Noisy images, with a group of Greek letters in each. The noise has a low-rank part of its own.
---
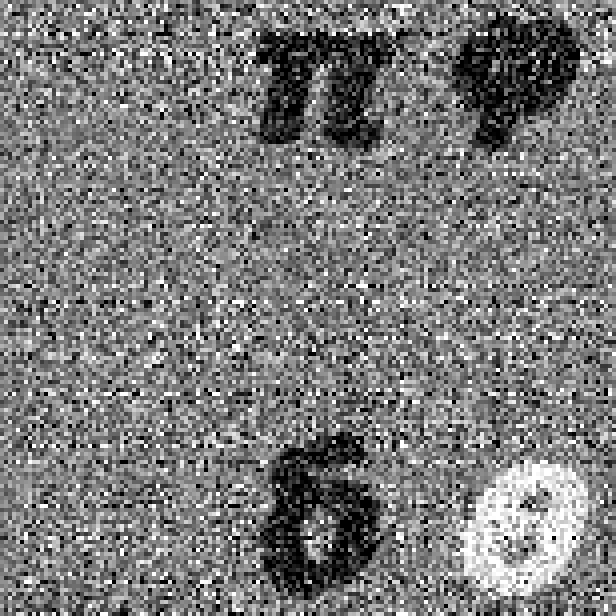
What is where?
top middle: dark pi; top right: dark phi; bottom middle: dark delta; bottom right: light theta
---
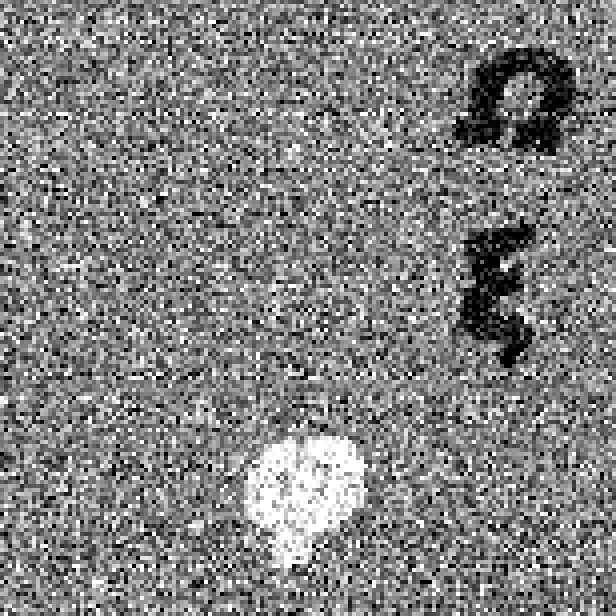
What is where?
top right: dark omega; middle right: dark xi; bottom middle: light phi
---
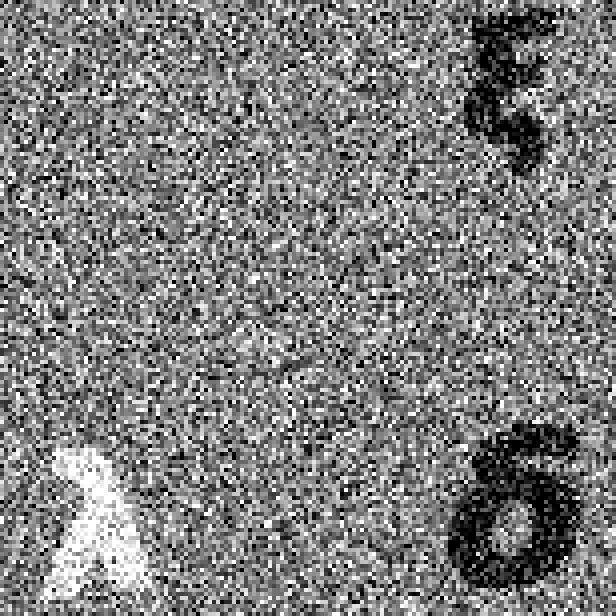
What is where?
top right: dark xi; bottom left: light lambda; bottom right: dark delta
